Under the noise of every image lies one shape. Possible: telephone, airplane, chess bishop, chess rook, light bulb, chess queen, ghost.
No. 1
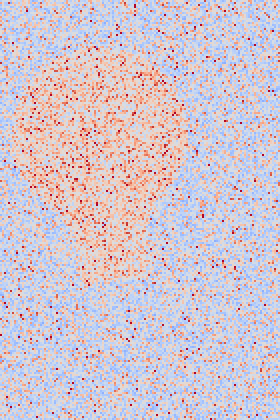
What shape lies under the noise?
light bulb
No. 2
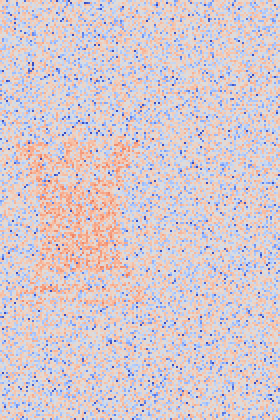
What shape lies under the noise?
chess rook
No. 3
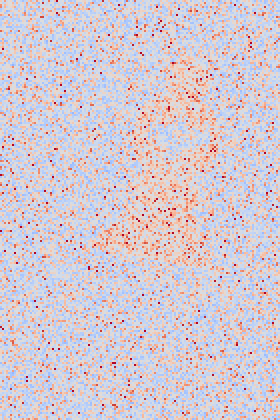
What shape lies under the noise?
chess bishop
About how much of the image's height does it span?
half
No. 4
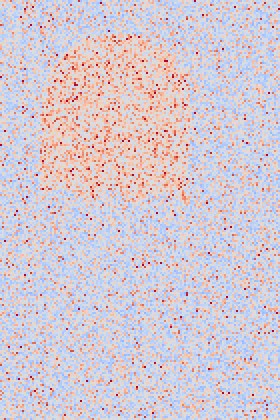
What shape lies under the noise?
ghost
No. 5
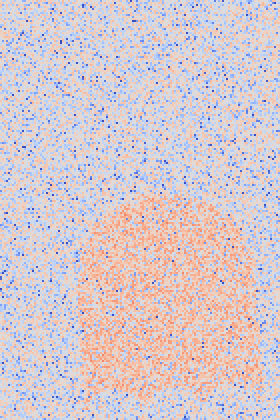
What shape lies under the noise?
ghost
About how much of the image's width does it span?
two thirds
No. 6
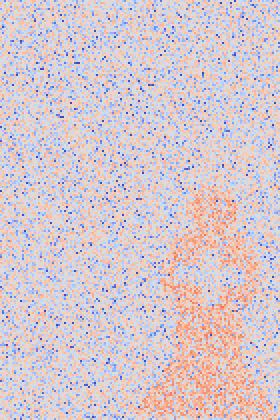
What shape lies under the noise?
chess bishop
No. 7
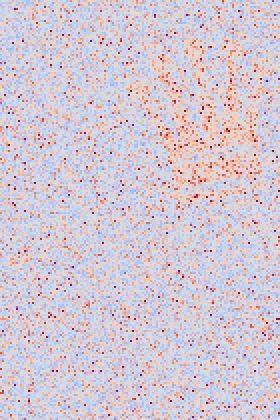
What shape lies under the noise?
chess queen
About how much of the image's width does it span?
half
